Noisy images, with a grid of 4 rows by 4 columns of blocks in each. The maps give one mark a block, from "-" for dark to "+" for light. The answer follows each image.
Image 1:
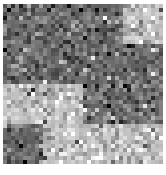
- - - +
- - - -
+ + - -
- + + +
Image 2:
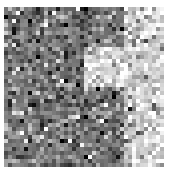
- - - +
- - + +
- - - +
- - - +
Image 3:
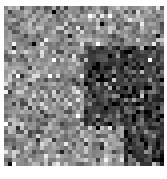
+ + + +
+ + - -
+ + - -
+ + + -
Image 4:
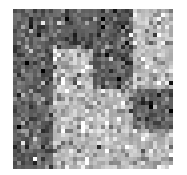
- - - +
- + - +
- + + -
- + + +
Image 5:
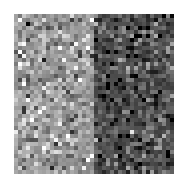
+ + - -
+ + - -
+ + - -
+ + - -
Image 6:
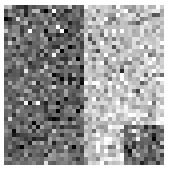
- - + +
- - + +
- - + +
- - + -
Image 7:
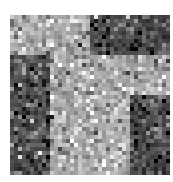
+ + - -
- + + +
- + + -
- + + -
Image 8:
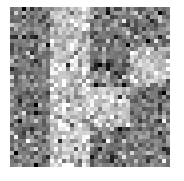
- + - -
- + - +
- + + -
- + - -
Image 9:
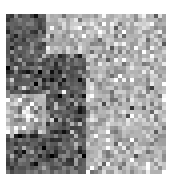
- + + +
- - + +
+ - + +
- - + +
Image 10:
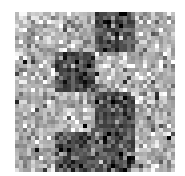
+ + - +
+ - + +
+ + - +
+ - - +
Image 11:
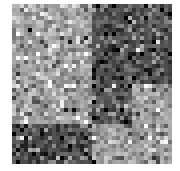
+ + - -
+ + - -
+ + - +
- - + +
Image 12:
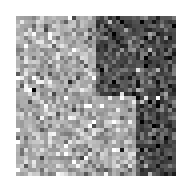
+ + - -
+ + - -
+ + + -
+ + + -
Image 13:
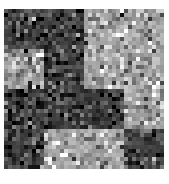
- - + +
+ - + +
- - - +
- + + -
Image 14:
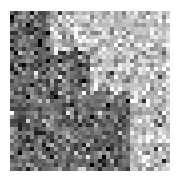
- + + +
- - + +
- - - +
- - - +
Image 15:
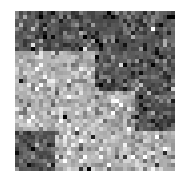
- - - -
+ + - -
+ + + -
- + + +
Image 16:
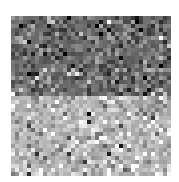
- - - -
- - - -
+ + + +
+ + + +
